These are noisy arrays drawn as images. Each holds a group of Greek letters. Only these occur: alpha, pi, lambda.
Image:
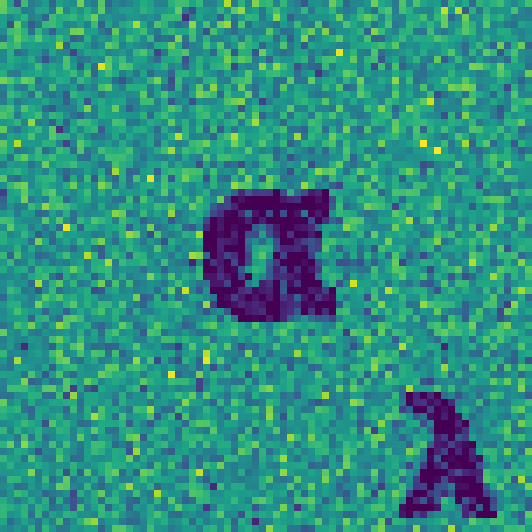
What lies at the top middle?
nothing
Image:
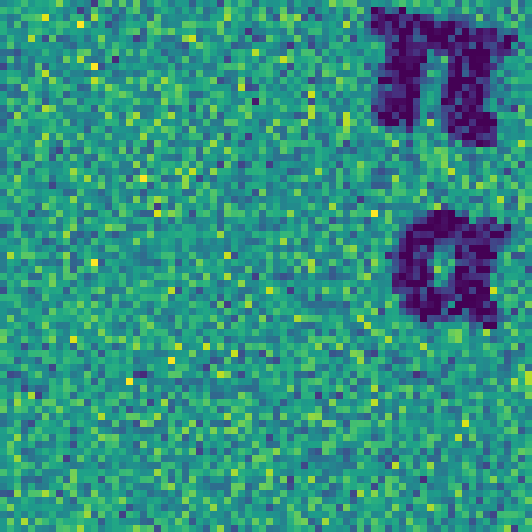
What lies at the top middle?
nothing
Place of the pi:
top right
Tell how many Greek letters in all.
2
